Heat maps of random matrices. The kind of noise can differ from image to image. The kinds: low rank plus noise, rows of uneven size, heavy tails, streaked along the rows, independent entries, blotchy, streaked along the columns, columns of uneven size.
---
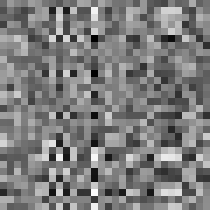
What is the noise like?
low rank plus noise
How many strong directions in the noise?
one
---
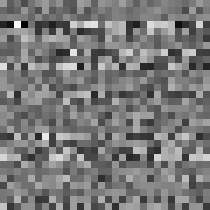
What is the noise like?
rows of uneven size
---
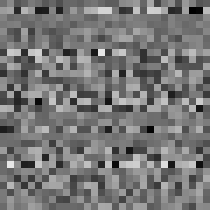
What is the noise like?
rows of uneven size
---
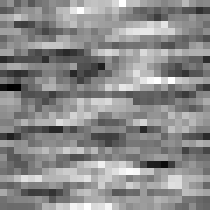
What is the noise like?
streaked along the rows
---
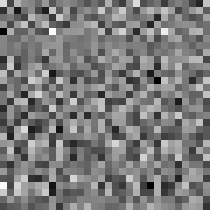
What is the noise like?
low rank plus noise
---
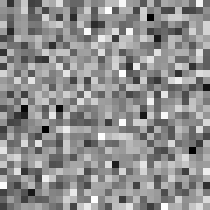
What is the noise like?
independent entries
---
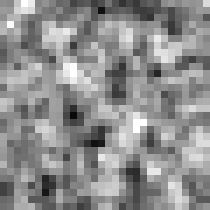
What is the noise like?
blotchy
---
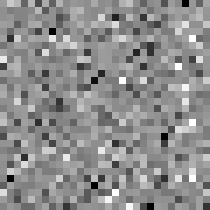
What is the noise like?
heavy tails
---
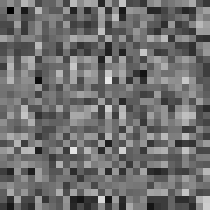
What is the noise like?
low rank plus noise
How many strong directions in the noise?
one
